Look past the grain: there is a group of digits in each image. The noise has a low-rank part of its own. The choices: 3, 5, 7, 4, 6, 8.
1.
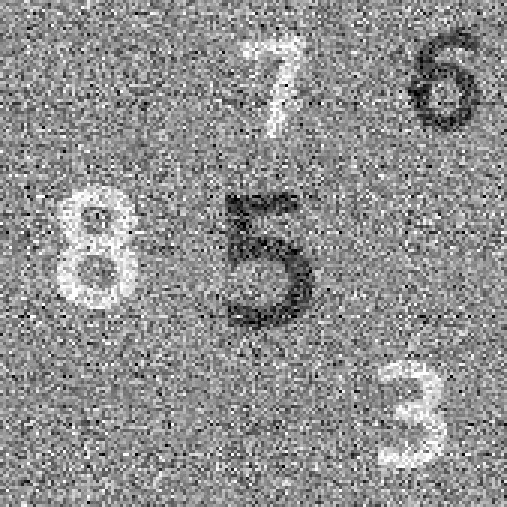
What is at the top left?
nothing
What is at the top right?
6
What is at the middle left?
8
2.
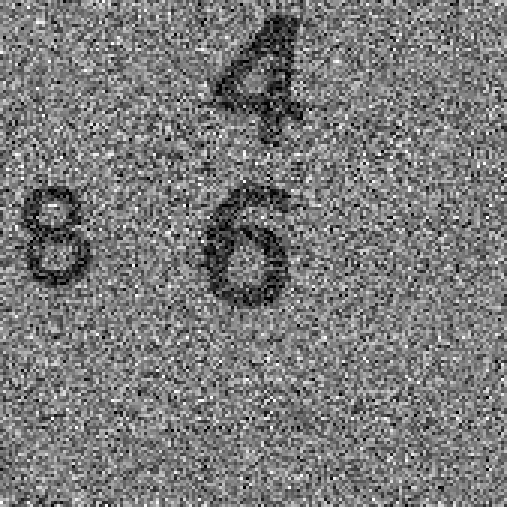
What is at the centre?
6
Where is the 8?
middle left
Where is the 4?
top middle
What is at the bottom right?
nothing
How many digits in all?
3
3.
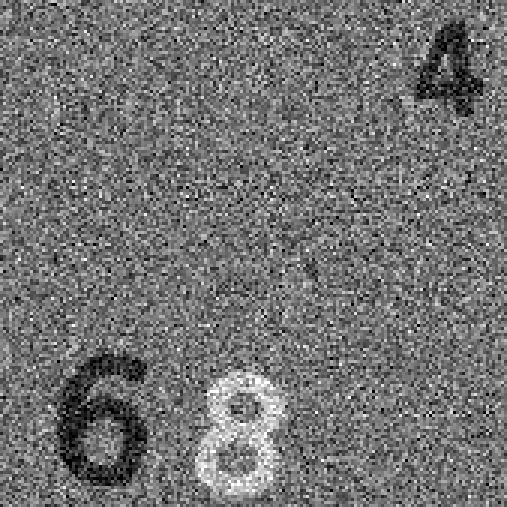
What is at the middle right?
nothing
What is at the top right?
4
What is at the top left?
nothing
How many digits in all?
3
